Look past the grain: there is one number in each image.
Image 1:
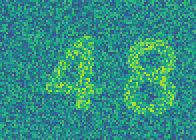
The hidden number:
48
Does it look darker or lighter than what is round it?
lighter
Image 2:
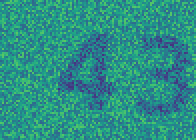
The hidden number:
43
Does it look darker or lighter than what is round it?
darker
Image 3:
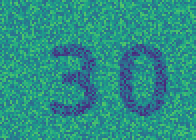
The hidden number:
30
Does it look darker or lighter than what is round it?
darker
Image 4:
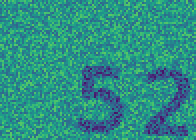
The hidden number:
52
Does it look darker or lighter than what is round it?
darker
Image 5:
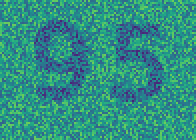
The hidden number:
95
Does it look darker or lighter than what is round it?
darker
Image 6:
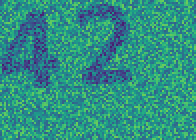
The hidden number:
42
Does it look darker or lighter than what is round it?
darker
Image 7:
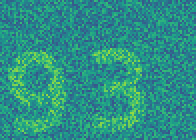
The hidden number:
93
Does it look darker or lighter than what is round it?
lighter
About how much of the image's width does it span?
two thirds
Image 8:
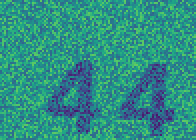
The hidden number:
44
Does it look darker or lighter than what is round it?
darker
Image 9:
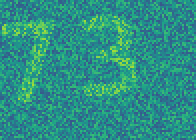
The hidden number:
73
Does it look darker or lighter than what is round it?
lighter
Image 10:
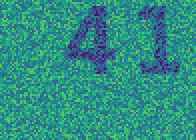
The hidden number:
41
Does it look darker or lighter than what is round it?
darker
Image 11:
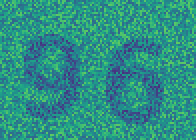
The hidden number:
96
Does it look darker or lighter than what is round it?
darker
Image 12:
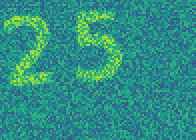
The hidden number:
25
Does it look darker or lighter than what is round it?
lighter
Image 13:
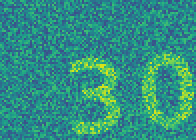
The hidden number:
30
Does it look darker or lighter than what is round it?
lighter
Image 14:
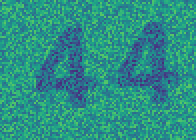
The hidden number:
44
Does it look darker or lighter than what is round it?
darker
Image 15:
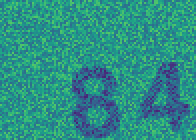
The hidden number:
84
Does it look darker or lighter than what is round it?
darker
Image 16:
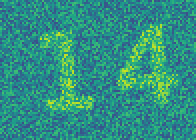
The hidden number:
14
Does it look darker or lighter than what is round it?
lighter
